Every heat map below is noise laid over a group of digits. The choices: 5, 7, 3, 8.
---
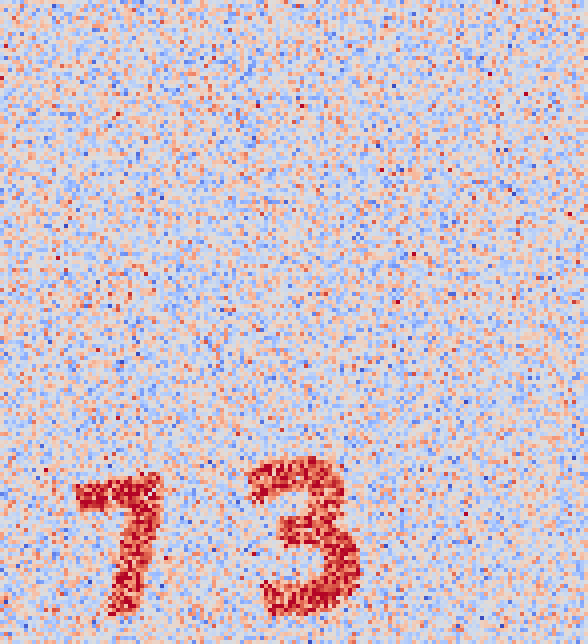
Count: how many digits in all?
2
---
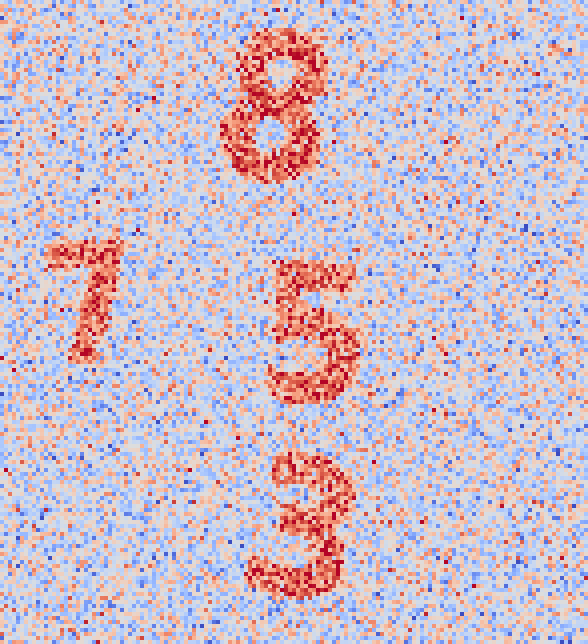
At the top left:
nothing
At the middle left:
7
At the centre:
5
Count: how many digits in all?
4
